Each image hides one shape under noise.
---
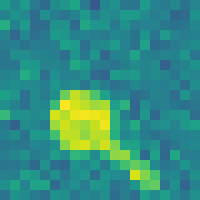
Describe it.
light lollipop
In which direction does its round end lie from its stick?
up and left
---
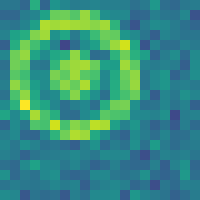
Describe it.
light bullseye
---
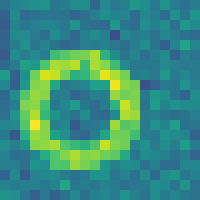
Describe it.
light ring
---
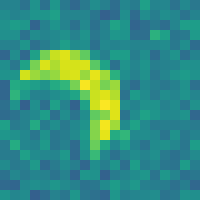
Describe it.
light crescent
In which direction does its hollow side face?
down and left
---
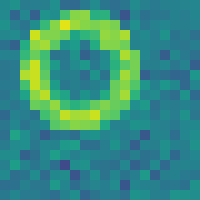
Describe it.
light ring
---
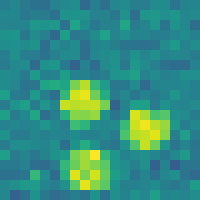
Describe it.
light three dots
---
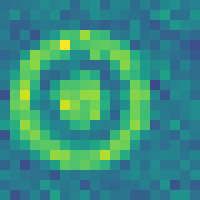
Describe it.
light bullseye
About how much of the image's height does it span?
two thirds
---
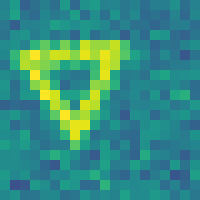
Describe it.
light triangle frame
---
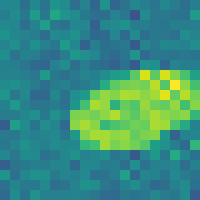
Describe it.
light ellipse
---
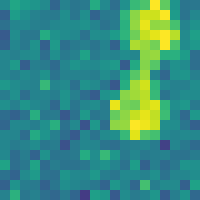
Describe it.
light dumbbell
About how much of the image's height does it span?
two thirds
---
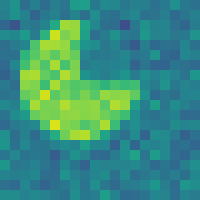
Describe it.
light disc with a wedge cut out
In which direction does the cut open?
up and right
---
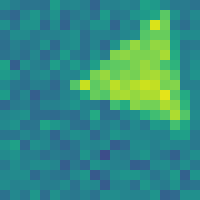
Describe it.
light triangle
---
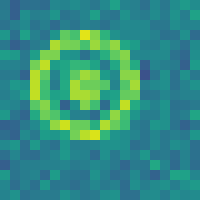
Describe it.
light bullseye
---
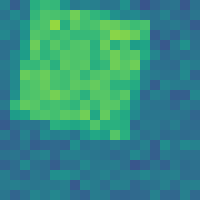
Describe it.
light square
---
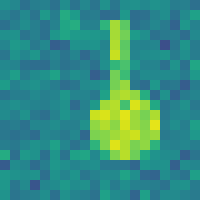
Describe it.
light lollipop
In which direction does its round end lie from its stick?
down
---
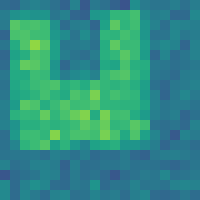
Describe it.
light square with a notch
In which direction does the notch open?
up
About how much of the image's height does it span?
two thirds
